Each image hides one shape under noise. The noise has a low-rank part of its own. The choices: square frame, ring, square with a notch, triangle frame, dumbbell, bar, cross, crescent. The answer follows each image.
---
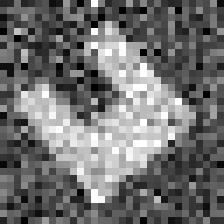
square with a notch
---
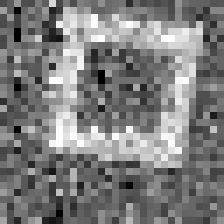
square frame
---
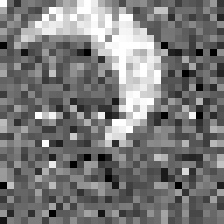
crescent
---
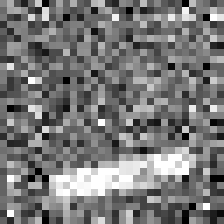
bar
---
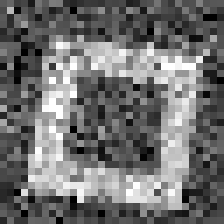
square frame
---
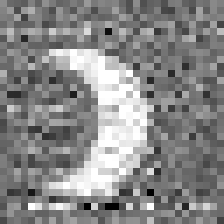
crescent
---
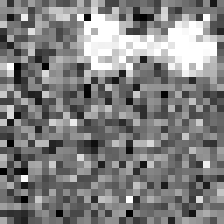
dumbbell
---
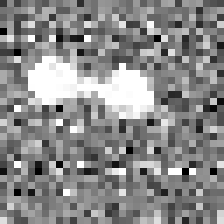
dumbbell
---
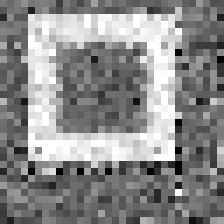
square frame
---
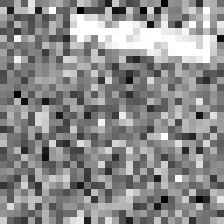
bar
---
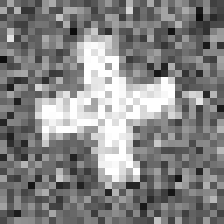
cross
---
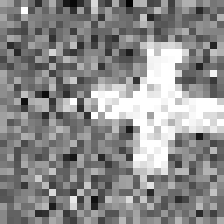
cross
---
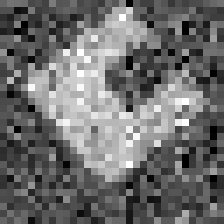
square with a notch
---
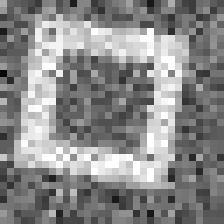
square frame
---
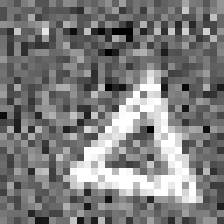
triangle frame
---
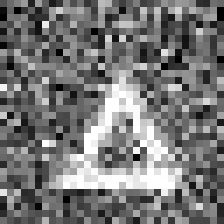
triangle frame
